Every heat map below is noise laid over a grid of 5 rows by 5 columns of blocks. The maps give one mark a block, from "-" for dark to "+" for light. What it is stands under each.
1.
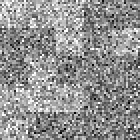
+ + + - -
- - + - +
- + - - -
+ + + - -
+ - - - -
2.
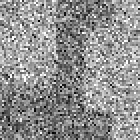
+ + - - +
+ + - + +
+ + - + +
- - - + +
- - - - +
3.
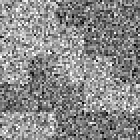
+ + - - -
+ + + - -
+ - + + -
- - - + +
+ + - - -
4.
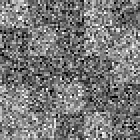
+ - - + -
- + - + +
- - - - +
+ - + - -
+ + - + -
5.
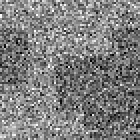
+ + + + +
- + + + -
- + - - -
+ + - - -
+ + + - -
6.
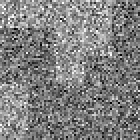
+ + + + -
- - + + -
- - + - -
+ - - - -
+ - - - -
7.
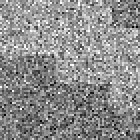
+ + + + -
+ + + + +
- - + + +
- - - - +
- - - - -
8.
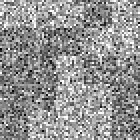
+ + + - +
- - - + +
- - + - -
- - + + -
- + + + -
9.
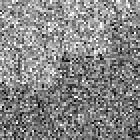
+ + + + +
+ + + + -
+ + - - -
- - - - -
- - - - -
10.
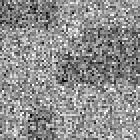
- - + + +
+ + + - -
+ + - - -
+ + + + +
+ - + + +
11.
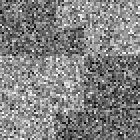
- - + + +
- - - + +
+ + + - -
+ + + - -
+ + - - -
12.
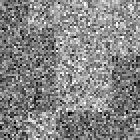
- + + + +
- - + + +
- - + + -
- - + + -
- + - - -
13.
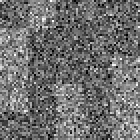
- + - - -
+ - - - -
+ - - - +
+ - + - +
- - + - +
